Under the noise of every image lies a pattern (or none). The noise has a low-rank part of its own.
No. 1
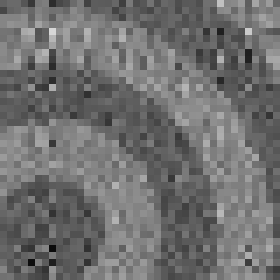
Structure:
rings round one point
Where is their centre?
bottom left
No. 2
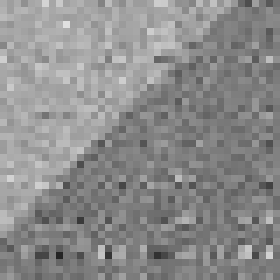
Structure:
a sharp edge
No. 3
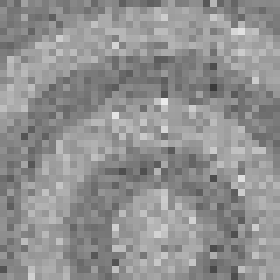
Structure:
rings round one point
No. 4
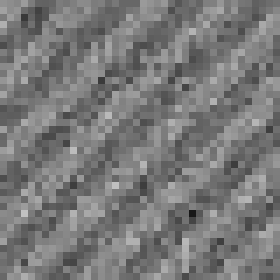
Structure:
diagonal stripes
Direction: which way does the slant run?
bottom left to top right
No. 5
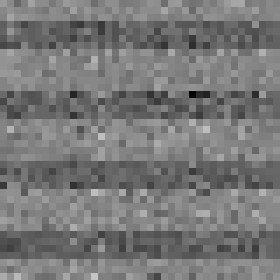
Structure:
horizontal stripes
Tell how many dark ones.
4
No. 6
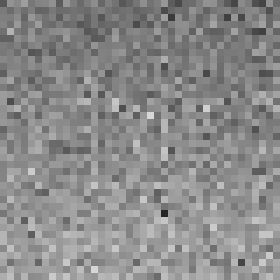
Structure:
a smooth slope
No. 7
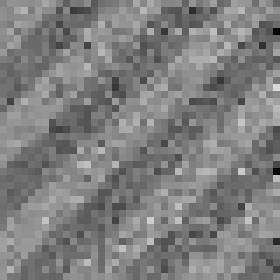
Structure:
diagonal stripes
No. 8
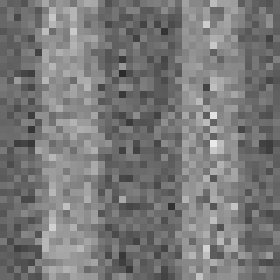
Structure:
vertical stripes
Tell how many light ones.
2
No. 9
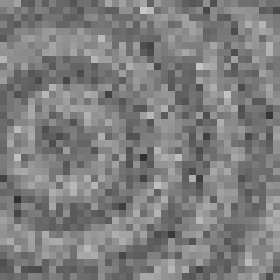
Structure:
rings round one point
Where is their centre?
middle left
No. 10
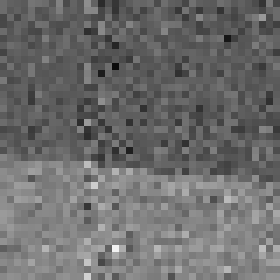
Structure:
a sharp edge
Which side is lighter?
bottom
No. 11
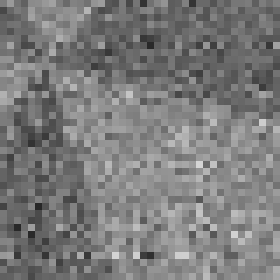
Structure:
spokes from one point
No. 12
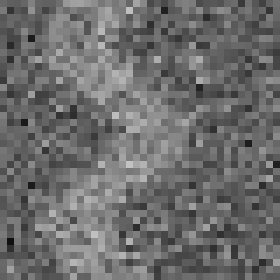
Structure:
a wavy band
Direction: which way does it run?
top to bottom
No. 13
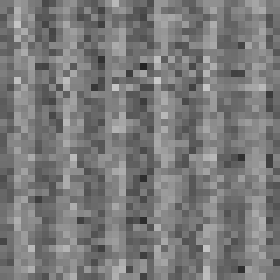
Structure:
vertical stripes
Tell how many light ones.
6
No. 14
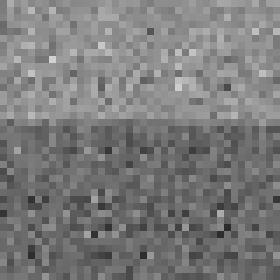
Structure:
a sharp edge
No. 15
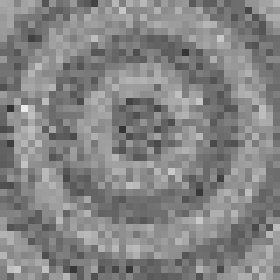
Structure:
rings round one point
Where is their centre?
centre
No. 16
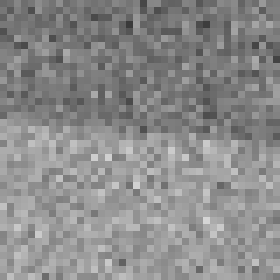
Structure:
a sharp edge
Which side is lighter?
bottom
